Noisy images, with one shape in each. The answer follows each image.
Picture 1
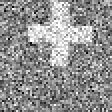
cross
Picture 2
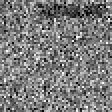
bar
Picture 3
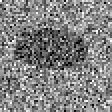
ellipse
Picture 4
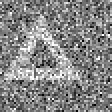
triangle frame
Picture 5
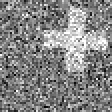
cross
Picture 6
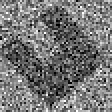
square with a notch
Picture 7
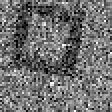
square frame
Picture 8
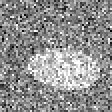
ellipse
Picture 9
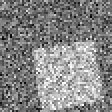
square
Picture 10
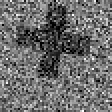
cross
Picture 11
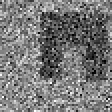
square with a notch
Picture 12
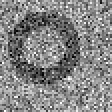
ring
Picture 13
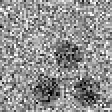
three dots
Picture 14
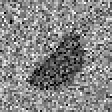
half disc
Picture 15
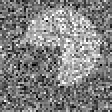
disc with a wedge cut out
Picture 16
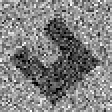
square with a notch
